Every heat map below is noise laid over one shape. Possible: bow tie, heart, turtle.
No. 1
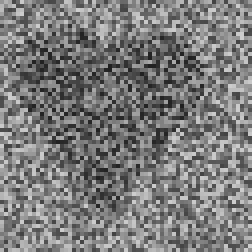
heart
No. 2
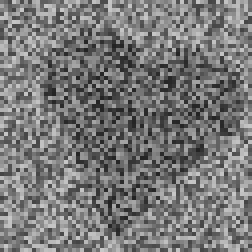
heart
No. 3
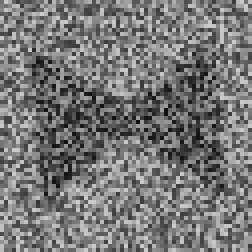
bow tie
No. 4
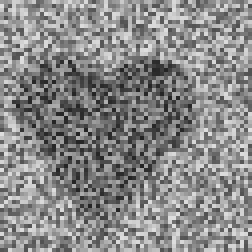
heart
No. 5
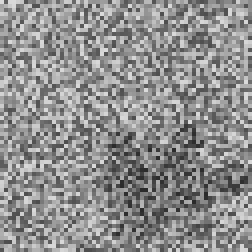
turtle
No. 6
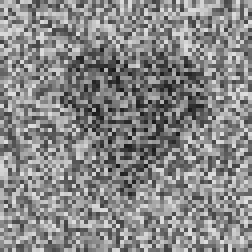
heart
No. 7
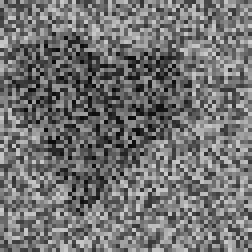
heart
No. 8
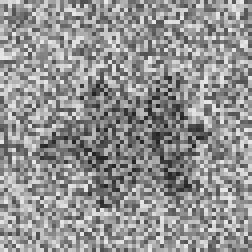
turtle
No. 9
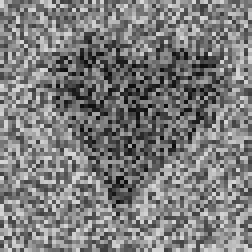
heart
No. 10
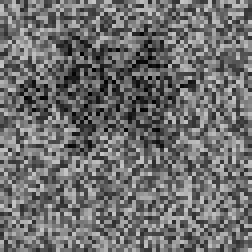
turtle
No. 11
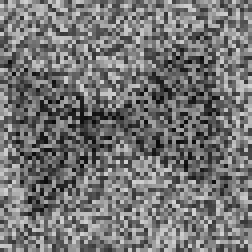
bow tie
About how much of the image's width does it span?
nearly all
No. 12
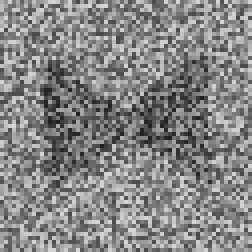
bow tie
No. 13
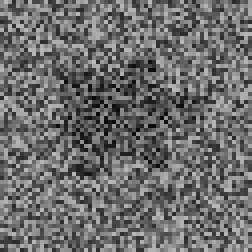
turtle
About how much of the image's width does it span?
two thirds
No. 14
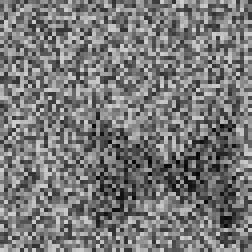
bow tie
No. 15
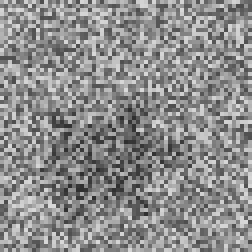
turtle
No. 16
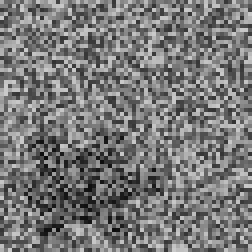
turtle
